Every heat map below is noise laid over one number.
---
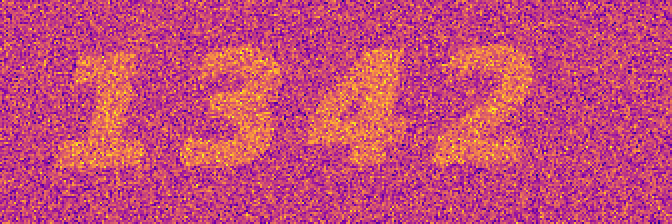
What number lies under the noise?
1342
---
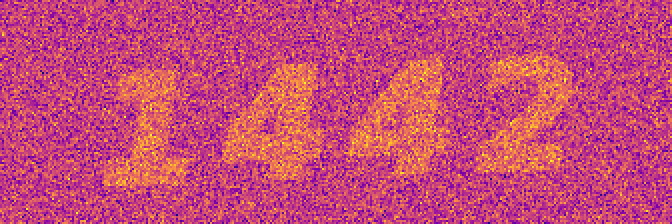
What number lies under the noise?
1442
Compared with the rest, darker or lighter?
lighter
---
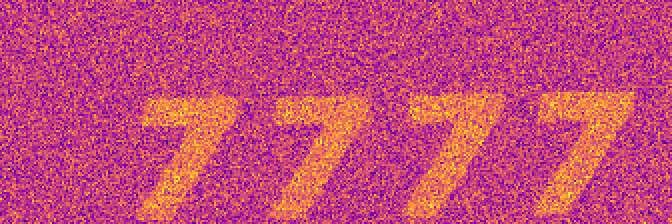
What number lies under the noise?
7777
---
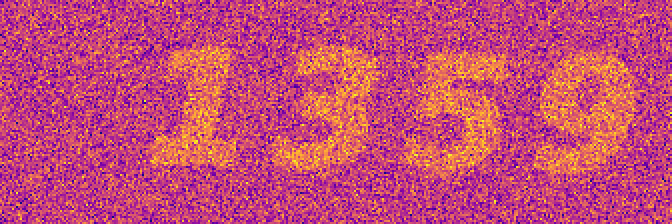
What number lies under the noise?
1359
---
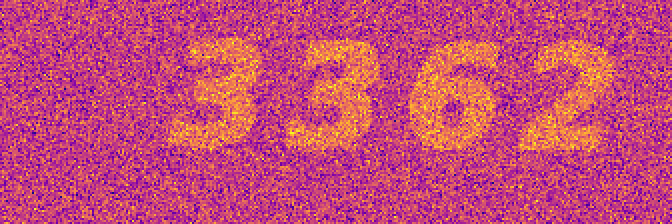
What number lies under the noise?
3362
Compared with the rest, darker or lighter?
lighter
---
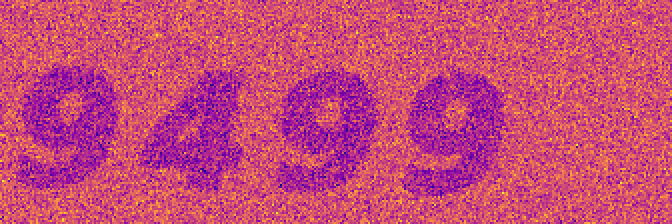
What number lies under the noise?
9499
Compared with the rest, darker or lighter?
darker
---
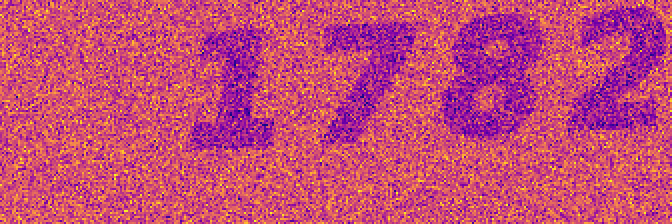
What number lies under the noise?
1782
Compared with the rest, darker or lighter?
darker
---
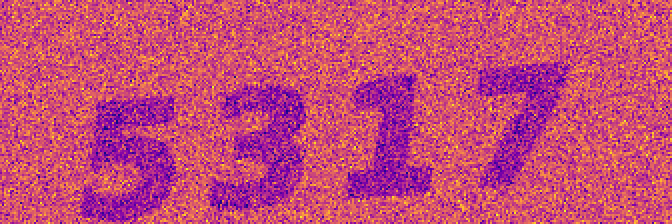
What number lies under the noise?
5317
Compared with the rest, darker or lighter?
darker
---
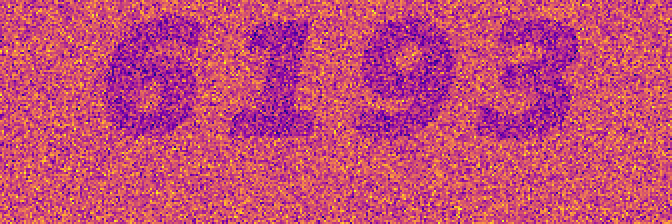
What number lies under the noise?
6193
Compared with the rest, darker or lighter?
darker
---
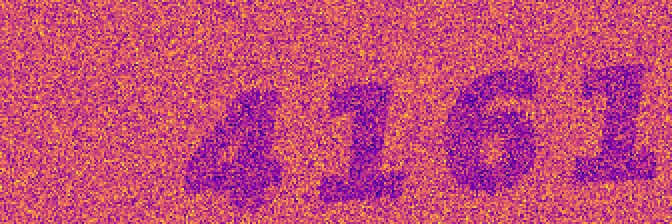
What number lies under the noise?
4161
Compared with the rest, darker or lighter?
darker
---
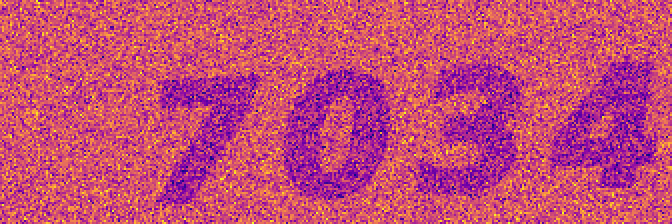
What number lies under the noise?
7034
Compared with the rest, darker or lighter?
darker
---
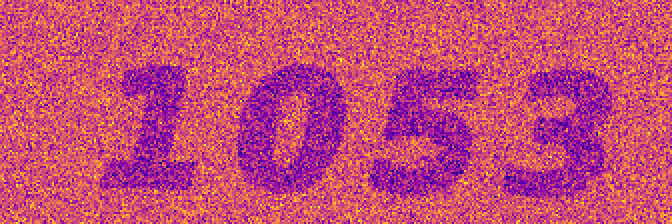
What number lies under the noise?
1053
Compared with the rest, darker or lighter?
darker
